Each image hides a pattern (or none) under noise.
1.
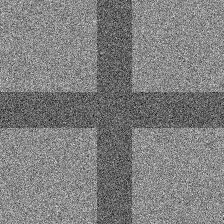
bands of rows crossing bands of columns
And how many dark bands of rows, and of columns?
1 and 1
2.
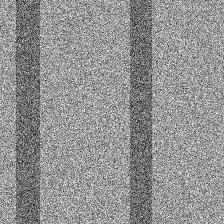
bands of columns
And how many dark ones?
2
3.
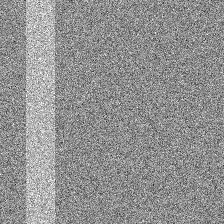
one band of columns
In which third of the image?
left
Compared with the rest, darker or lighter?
lighter
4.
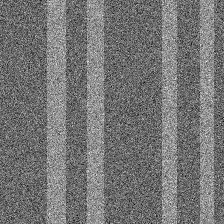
bands of columns
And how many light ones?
4
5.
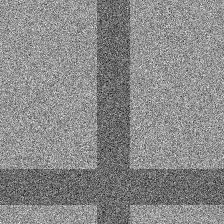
bands of rows crossing bands of columns
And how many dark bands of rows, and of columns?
1 and 1
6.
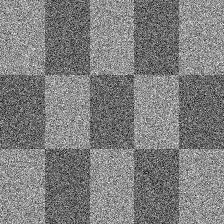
a checkerboard
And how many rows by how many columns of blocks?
3 by 5
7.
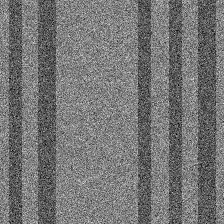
bands of columns
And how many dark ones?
5
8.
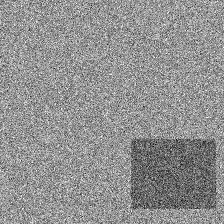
one block
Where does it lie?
bottom right
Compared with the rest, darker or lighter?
darker
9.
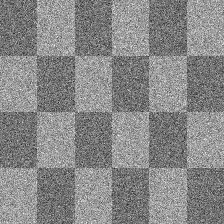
a checkerboard
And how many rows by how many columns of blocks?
4 by 6
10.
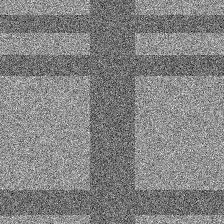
bands of rows crossing bands of columns
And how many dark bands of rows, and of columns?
3 and 1
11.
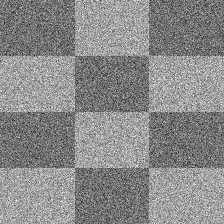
a checkerboard
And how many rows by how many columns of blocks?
4 by 3
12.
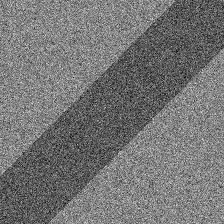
a diagonal band
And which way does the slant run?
bottom left to top right
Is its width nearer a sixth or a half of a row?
a half
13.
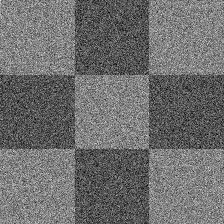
a checkerboard
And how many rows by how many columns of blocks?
3 by 3
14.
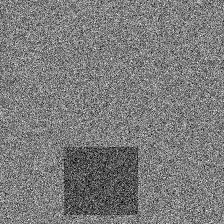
one block
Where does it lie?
bottom middle
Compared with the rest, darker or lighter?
darker
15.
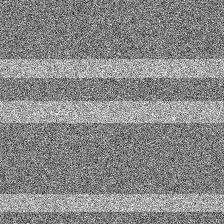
bands of rows
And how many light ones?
3
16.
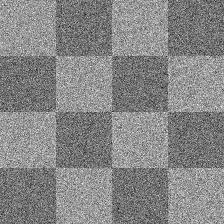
a checkerboard
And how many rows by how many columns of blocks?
4 by 4
